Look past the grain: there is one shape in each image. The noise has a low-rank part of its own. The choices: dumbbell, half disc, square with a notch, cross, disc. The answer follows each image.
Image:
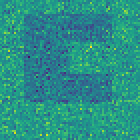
dark square with a notch
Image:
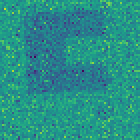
dark square with a notch
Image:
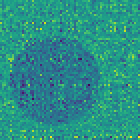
dark disc
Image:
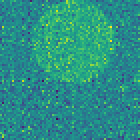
light disc
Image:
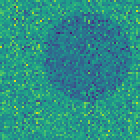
dark disc
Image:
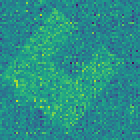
light square with a notch
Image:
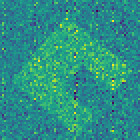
light square with a notch
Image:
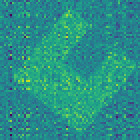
light square with a notch
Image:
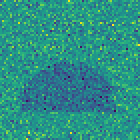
dark half disc
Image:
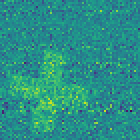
light cross
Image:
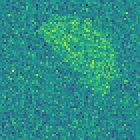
light half disc
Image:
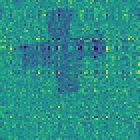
dark cross
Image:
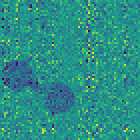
dark dumbbell
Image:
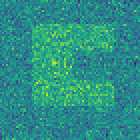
light square with a notch
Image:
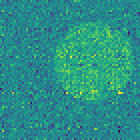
light disc
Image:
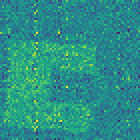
light square with a notch
